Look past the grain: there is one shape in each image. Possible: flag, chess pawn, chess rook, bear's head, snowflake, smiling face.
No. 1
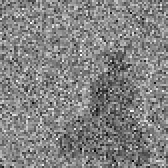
chess pawn
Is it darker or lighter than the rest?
darker
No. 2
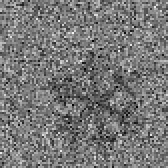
snowflake
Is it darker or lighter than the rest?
darker
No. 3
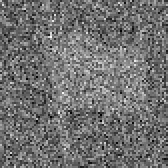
flag
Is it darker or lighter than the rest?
lighter
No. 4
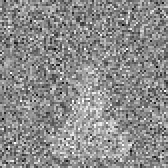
chess pawn
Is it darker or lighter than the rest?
lighter
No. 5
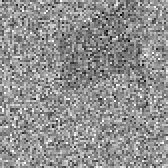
flag
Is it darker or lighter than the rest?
darker
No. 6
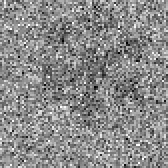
snowflake
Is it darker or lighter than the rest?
darker
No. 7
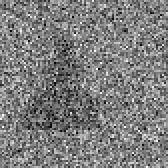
chess pawn
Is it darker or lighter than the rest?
darker
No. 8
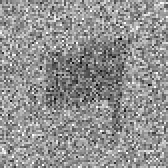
flag
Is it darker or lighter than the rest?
darker
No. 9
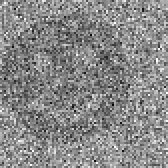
smiling face
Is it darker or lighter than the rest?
darker
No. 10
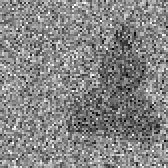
chess pawn
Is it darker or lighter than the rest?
darker
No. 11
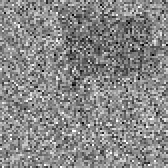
flag
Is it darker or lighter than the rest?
darker
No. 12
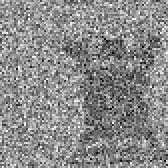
chess rook
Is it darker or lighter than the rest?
darker
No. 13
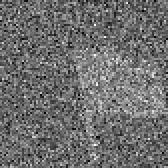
flag
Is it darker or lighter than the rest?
lighter
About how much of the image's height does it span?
two thirds
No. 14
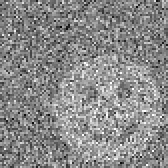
smiling face
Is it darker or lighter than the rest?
lighter
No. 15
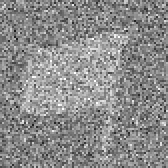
flag
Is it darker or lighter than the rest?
lighter
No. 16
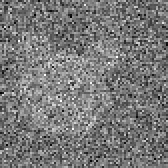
bear's head
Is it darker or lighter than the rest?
lighter
